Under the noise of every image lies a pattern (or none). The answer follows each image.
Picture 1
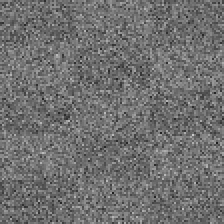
a checkerboard
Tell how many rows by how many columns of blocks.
5 by 3
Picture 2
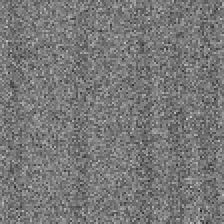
bands of columns
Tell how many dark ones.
5
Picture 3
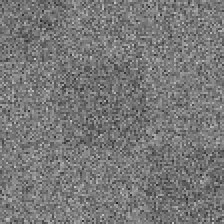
blocks along the diagonal
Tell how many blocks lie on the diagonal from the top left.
3
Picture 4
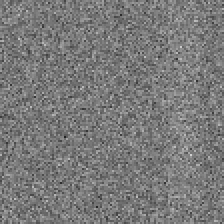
one band of columns
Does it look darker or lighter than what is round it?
lighter
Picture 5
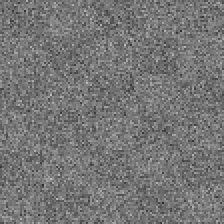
a checkerboard
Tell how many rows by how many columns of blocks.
6 by 5
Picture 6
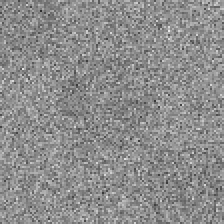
blocks along the diagonal
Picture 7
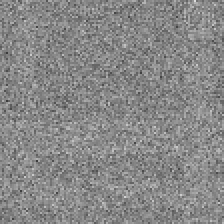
bands of rows crossing bands of columns
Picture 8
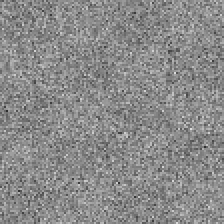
a checkerboard
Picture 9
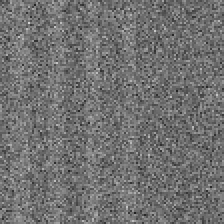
bands of columns
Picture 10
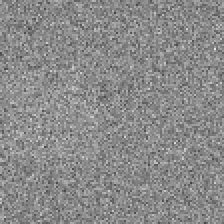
one block
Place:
middle left
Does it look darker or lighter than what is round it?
lighter
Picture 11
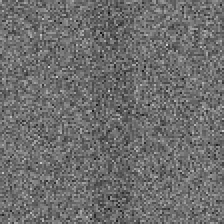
one band of columns
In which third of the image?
middle
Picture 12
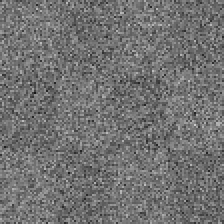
a checkerboard
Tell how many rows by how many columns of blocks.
3 by 4
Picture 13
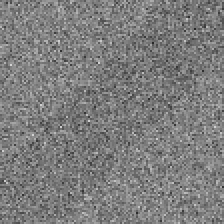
a diagonal band
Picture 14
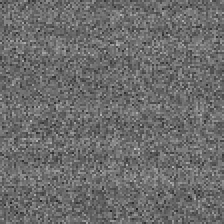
bands of rows
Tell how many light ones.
5
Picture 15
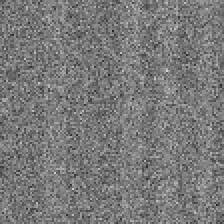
bands of columns
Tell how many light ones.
4
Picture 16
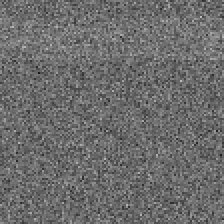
one band of rows
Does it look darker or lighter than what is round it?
lighter
